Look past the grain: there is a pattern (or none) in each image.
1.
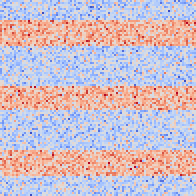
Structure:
horizontal stripes
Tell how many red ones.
3
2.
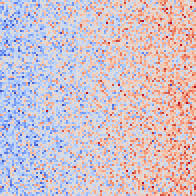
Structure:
a smooth slope
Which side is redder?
right
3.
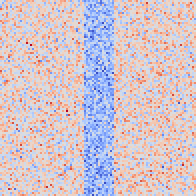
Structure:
one vertical stripe
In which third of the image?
middle
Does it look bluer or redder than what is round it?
bluer
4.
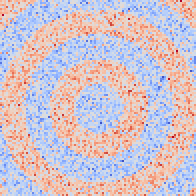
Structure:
rings round one point
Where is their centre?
centre
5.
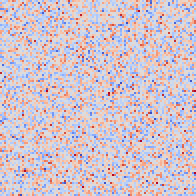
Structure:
only noise
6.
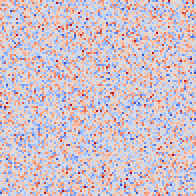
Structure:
only noise
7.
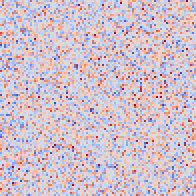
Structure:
only noise
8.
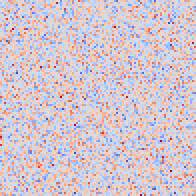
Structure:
only noise
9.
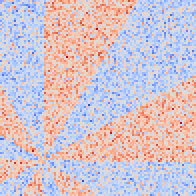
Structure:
spokes from one point
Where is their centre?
bottom left
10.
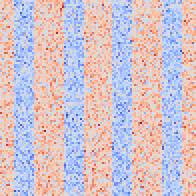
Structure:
vertical stripes
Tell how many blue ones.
4
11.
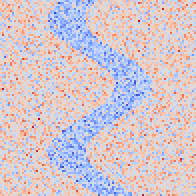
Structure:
a wavy band
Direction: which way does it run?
top to bottom
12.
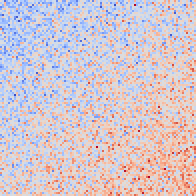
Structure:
a smooth slope
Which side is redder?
bottom right
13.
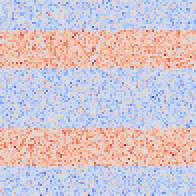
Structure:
horizontal stripes
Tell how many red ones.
2
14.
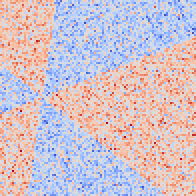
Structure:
spokes from one point
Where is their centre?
middle left
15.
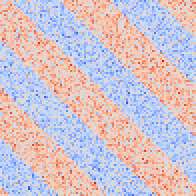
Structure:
diagonal stripes
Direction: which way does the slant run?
top left to bottom right
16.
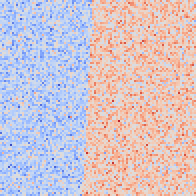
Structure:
a sharp edge
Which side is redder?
right
